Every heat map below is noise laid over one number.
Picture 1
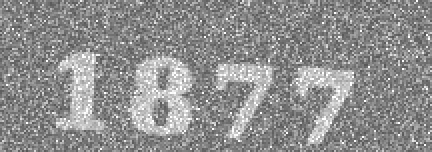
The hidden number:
1877
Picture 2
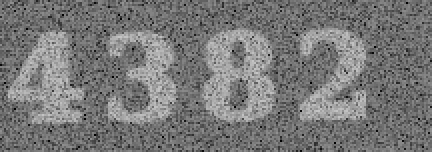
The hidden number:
4382
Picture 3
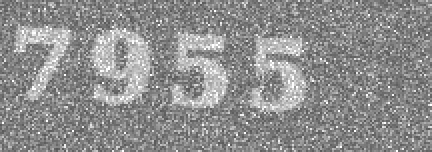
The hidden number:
7955
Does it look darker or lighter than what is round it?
lighter
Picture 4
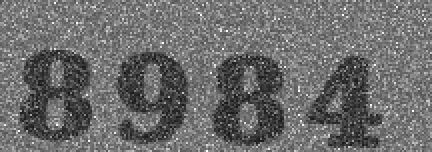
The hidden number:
8984
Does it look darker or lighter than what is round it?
darker
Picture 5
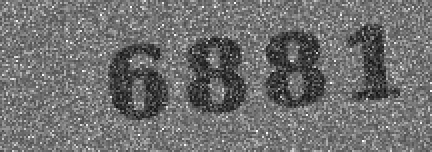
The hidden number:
6881
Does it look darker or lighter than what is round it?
darker
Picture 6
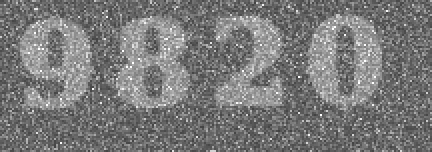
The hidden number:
9820
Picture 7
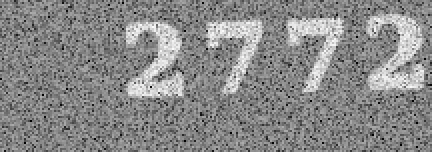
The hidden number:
2772
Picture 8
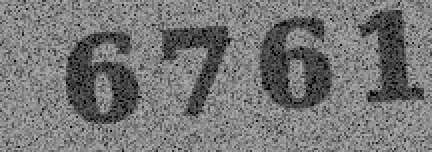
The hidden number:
6761
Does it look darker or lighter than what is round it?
darker
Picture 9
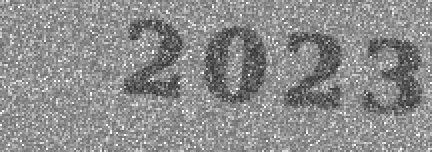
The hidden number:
2023
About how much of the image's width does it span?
two thirds
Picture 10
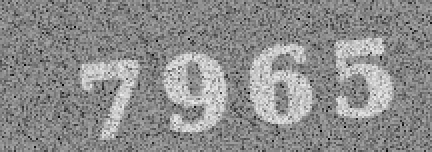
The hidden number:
7965
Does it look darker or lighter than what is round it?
lighter
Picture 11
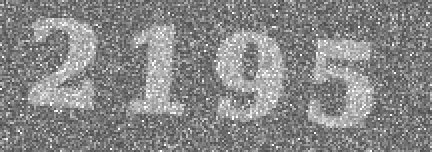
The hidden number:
2195
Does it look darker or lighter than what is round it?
lighter
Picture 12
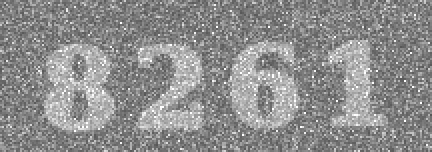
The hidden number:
8261
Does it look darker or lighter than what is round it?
lighter
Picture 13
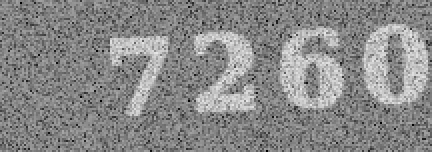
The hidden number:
7260
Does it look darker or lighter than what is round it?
lighter
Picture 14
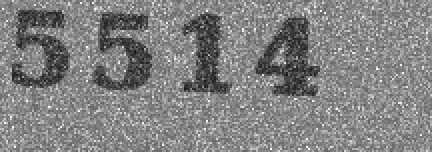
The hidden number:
5514
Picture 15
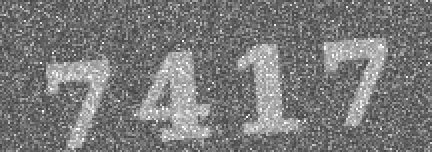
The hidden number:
7417
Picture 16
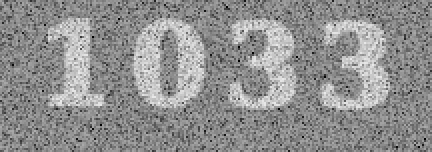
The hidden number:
1033
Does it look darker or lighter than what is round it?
lighter
